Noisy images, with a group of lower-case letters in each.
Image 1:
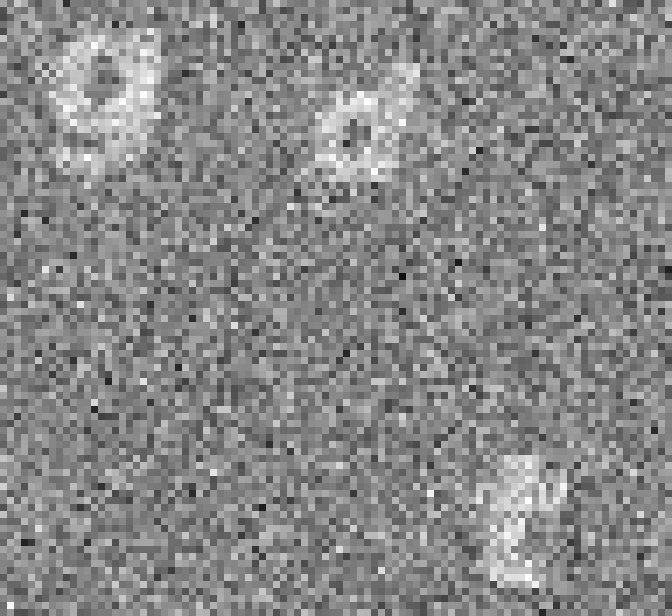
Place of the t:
bottom right
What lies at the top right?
nothing
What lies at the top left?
g
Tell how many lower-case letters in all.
3
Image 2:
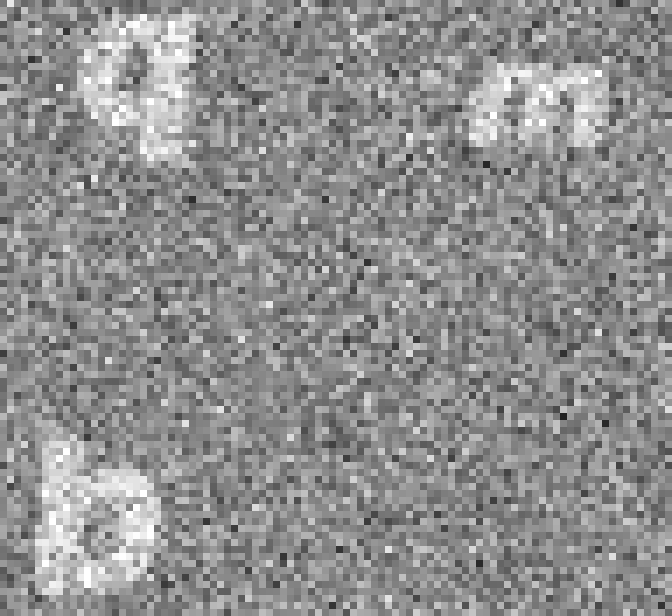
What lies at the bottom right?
nothing
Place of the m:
top right
